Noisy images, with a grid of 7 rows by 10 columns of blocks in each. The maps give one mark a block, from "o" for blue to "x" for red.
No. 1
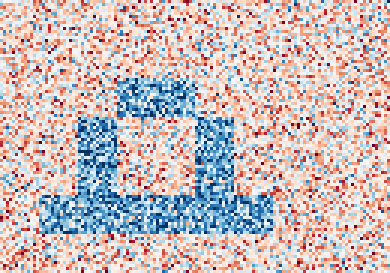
xxxxxxxxxx
xxxxxxxxxx
xxxooxxxxx
xxoxxoxxxx
xxoxxoxxxx
xooooooxxx
xxxxxxxxxx
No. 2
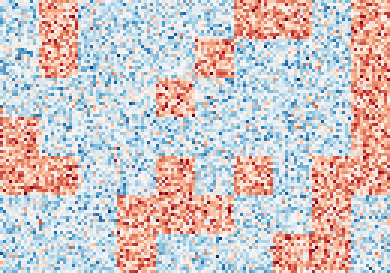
oxooooxxox
oxoooxooox
ooooxoooox
xoooooooox
xxooxoxoxx
oooxxxooxo
oooxoooxxo
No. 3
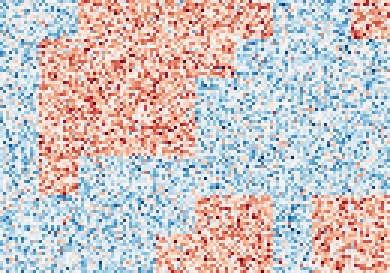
ooxxxxxoox
oxxxxxoooo
oxxxxooooo
oxxxxooooo
oxoooooooo
oooooxxoxx
ooooxxxoxx
